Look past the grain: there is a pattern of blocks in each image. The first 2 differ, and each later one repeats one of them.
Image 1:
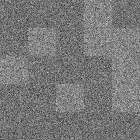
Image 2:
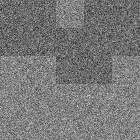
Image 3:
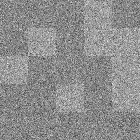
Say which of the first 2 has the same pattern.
1
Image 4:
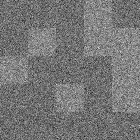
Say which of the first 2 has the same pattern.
1
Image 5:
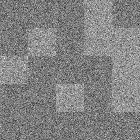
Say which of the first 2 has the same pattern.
1
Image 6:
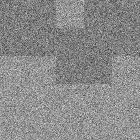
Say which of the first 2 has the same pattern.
2
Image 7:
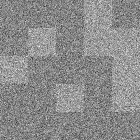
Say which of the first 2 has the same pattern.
1
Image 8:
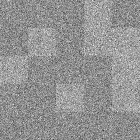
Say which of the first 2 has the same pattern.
1
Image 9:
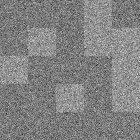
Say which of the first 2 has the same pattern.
1
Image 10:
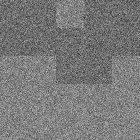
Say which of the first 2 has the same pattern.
2
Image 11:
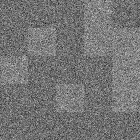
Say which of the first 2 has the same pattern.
1
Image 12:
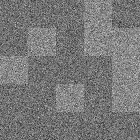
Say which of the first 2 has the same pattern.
1
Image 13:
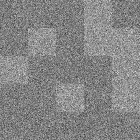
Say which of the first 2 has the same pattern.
1
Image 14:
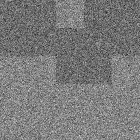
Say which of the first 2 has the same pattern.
2
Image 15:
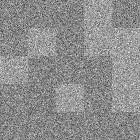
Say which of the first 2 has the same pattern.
1
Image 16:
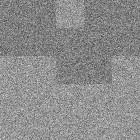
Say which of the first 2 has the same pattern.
2
